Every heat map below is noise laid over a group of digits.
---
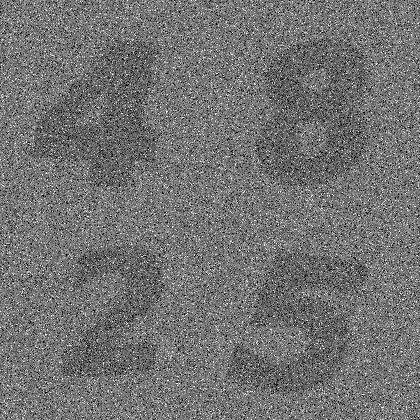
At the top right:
8
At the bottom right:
5
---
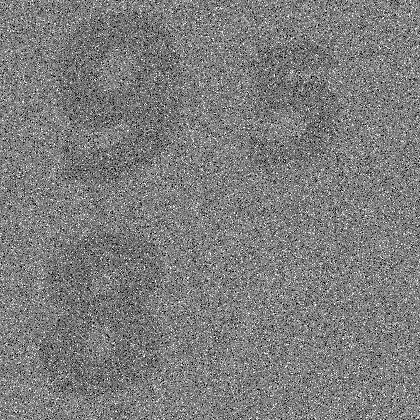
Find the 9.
top left
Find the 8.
bottom left
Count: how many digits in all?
3
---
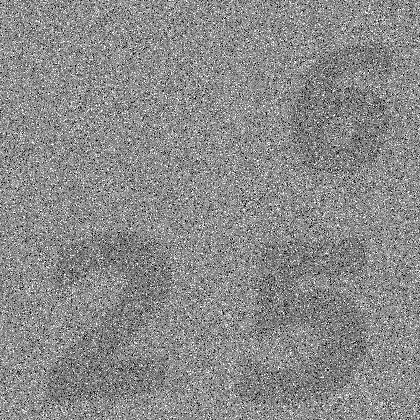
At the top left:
nothing
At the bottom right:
5
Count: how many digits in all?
3
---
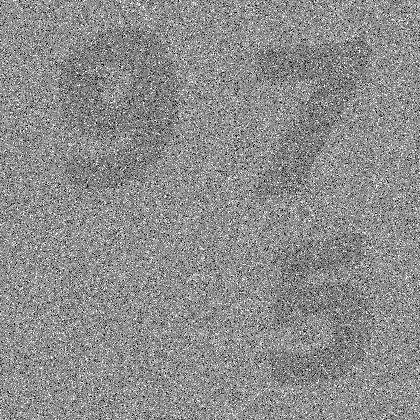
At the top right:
7
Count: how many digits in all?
3
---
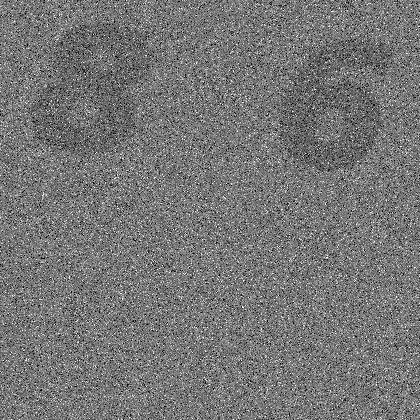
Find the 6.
top right
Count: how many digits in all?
2
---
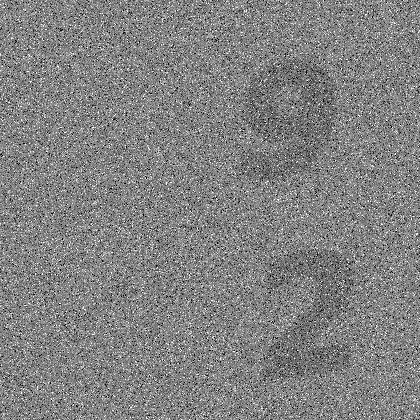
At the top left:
nothing
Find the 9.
top right
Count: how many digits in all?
2
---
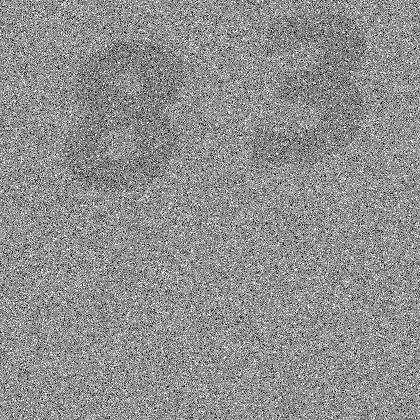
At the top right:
3
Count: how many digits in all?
2
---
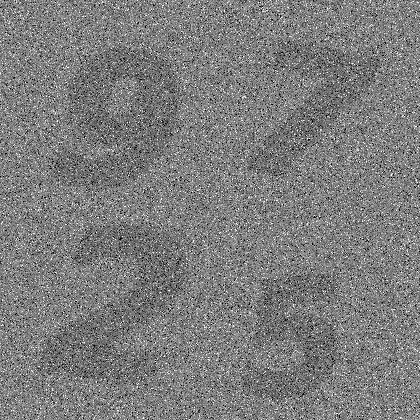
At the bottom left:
2
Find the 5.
bottom right
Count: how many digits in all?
4
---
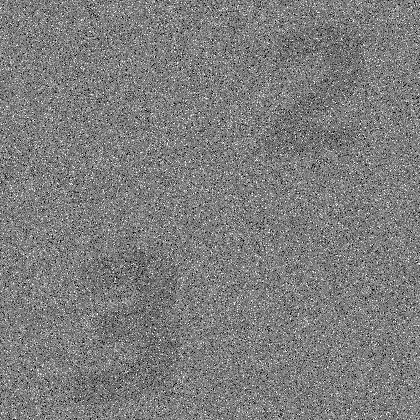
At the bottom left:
3
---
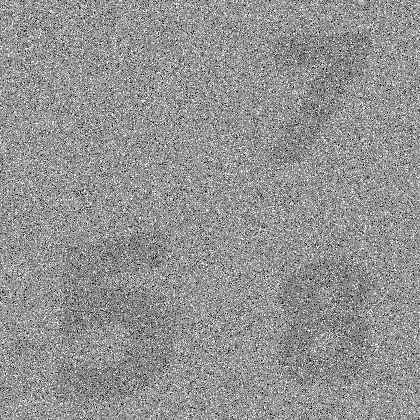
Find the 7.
top right
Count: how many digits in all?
3
